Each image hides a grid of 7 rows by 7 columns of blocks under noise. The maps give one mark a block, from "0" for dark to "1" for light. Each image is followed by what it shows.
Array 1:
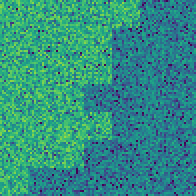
1111100
1111000
1111000
1110000
1111000
1110000
1000000
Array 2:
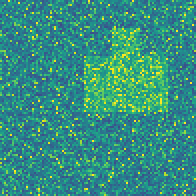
0000000
0000100
0001110
0001110
0000000
0000000
0000000
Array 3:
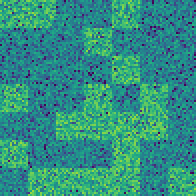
1100100
0001000
0000100
1001010
0011110
1000100
0111101
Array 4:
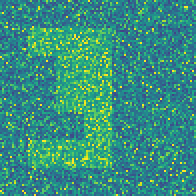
0000000
0111000
0011000
0011000
0001000
0111000
0000000
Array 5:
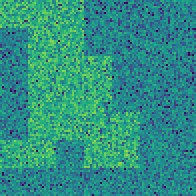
1110000
0110000
0111000
0111000
0111100
1101100
0000000
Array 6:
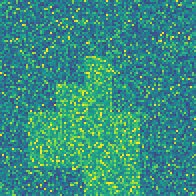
0000000
0000000
0001000
0011000
0111100
0111100
0001100
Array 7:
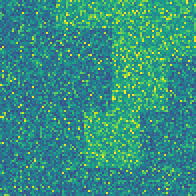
0011111
0000111
0000110
0000110
0001100
0001100
0000000
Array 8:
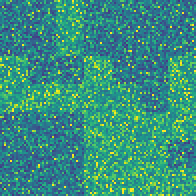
0010000
0010000
1001001
1111101
0001111
0001110
0001111
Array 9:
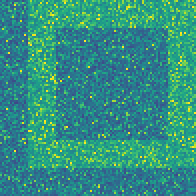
0111111
0100001
0100001
0100001
0100001
0111111
0000000
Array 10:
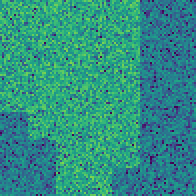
1111100
1111100
1111100
1111100
0111100
0011100
0011000
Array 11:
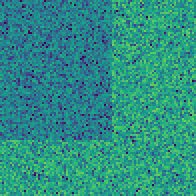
0000111
0000111
0000111
0000111
0000111
1111111
1111111
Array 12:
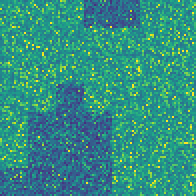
1110011
1111111
1111111
1101111
1000111
1000111
0000111
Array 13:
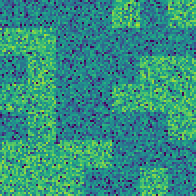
0000101
1100000
0100011
1100111
0100001
1111000
1110010
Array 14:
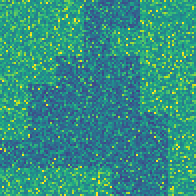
1110011
1110111
1100011
1000011
1000001
0000001
1111001
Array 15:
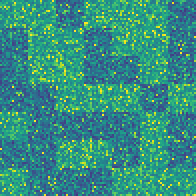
1101110
0110110
0110010
0011101
1000010
0011010
1000111
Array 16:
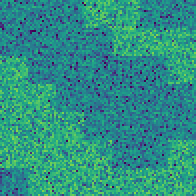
0001100
0000111
1000001
1100000
1110000
1111001
0111111
